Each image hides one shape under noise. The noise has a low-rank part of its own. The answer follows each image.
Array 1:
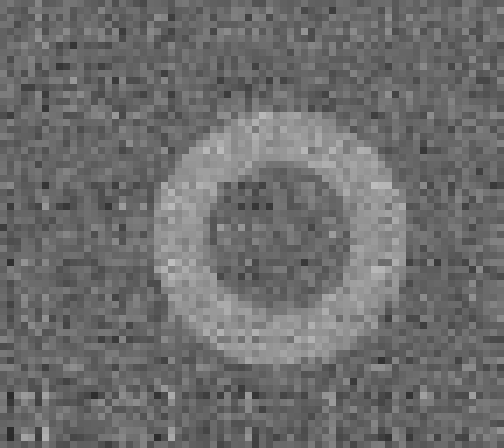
ring
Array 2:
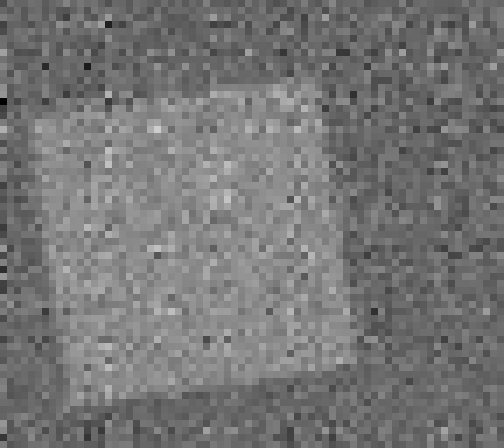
square
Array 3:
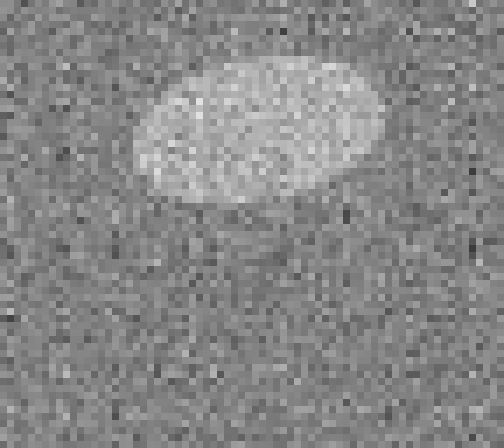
ellipse
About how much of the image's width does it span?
half
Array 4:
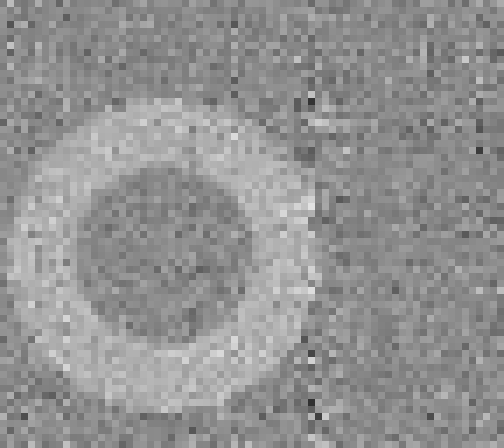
ring
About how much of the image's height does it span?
two thirds
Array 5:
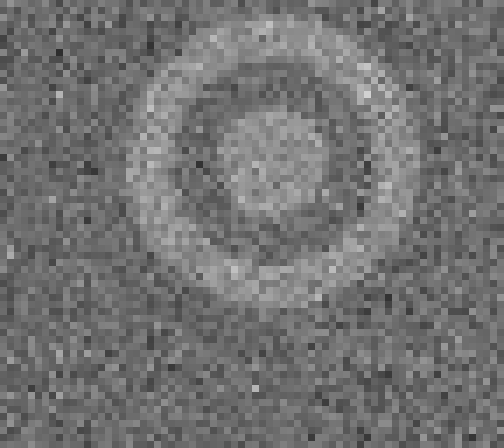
bullseye
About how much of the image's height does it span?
two thirds
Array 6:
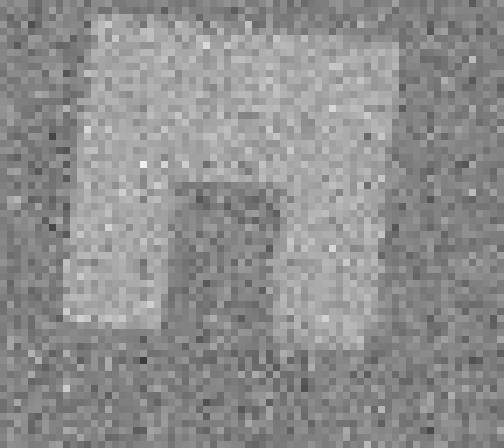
square with a notch
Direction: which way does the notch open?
down
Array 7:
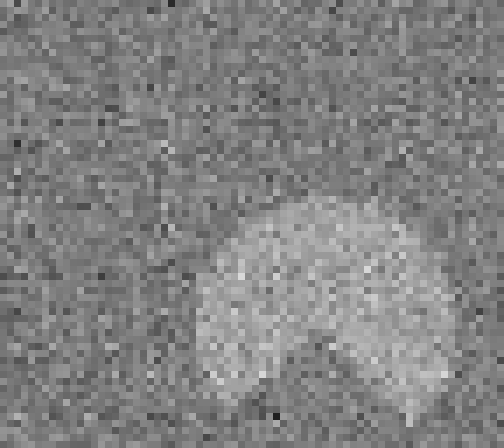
disc with a wedge cut out
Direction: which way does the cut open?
down
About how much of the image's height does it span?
half
